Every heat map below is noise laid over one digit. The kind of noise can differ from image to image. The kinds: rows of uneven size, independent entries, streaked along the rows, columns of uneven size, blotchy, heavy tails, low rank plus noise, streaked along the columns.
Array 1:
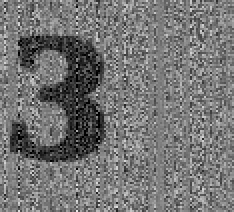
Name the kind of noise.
columns of uneven size
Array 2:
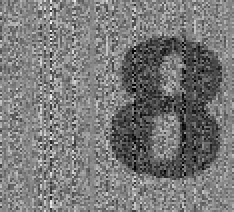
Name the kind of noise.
columns of uneven size
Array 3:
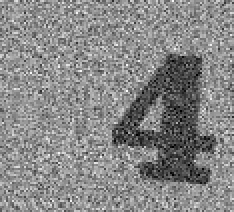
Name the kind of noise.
low rank plus noise
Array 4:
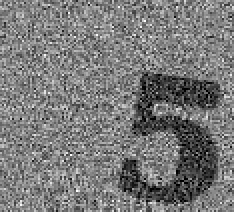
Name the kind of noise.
low rank plus noise
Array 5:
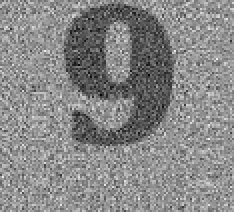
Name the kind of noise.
low rank plus noise
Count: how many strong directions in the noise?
five to eight
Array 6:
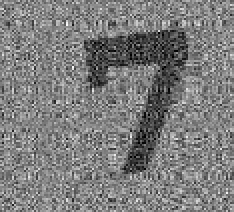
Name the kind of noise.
low rank plus noise
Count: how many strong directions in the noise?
two
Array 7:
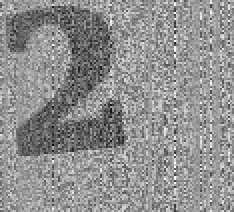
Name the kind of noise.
columns of uneven size
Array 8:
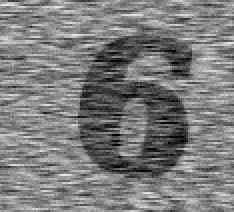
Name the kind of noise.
streaked along the rows
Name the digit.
6
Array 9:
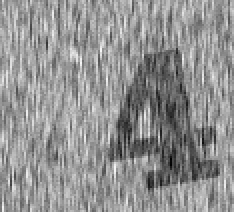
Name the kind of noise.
streaked along the columns
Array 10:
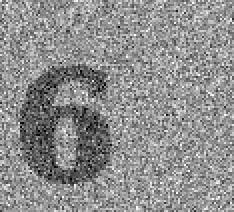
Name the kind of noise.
independent entries
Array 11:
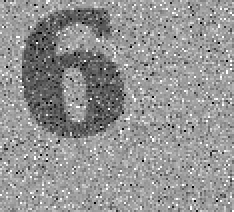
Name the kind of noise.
heavy tails
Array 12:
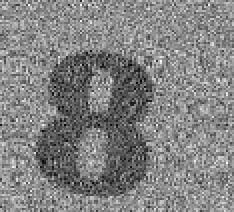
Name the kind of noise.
low rank plus noise
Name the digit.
8
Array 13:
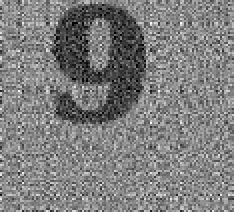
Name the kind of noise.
low rank plus noise
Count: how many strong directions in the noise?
two
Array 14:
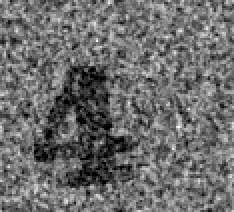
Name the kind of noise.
blotchy
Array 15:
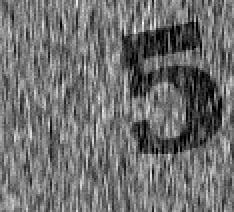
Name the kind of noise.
streaked along the columns
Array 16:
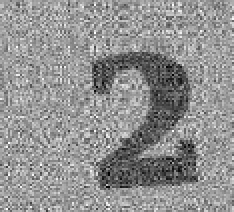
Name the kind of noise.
low rank plus noise
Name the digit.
2
